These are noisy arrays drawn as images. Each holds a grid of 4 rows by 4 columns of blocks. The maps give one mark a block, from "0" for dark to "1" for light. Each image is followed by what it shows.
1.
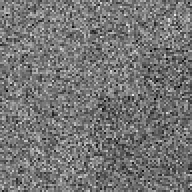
1111
1110
1100
1100
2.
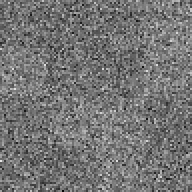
0001
1001
0110
0010
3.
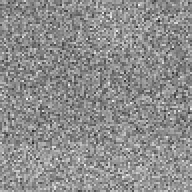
0010
0000
0000
1111
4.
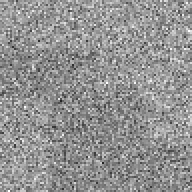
1111
0011
1001
1000
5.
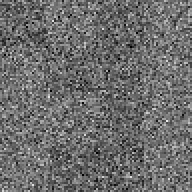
0101
1001
1101
1001
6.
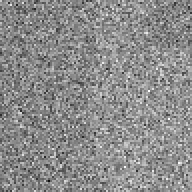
0010
0011
0011
0011
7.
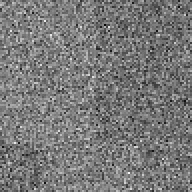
1100
1100
1100
0110
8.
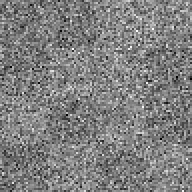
0011
0110
1010
0101
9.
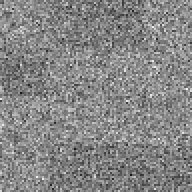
1001
0111
1111
1000
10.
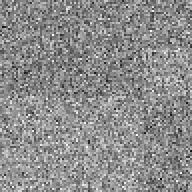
0000
0001
1110
1110
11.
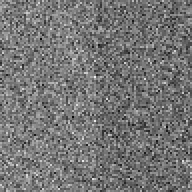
1100
1100
1100
1100
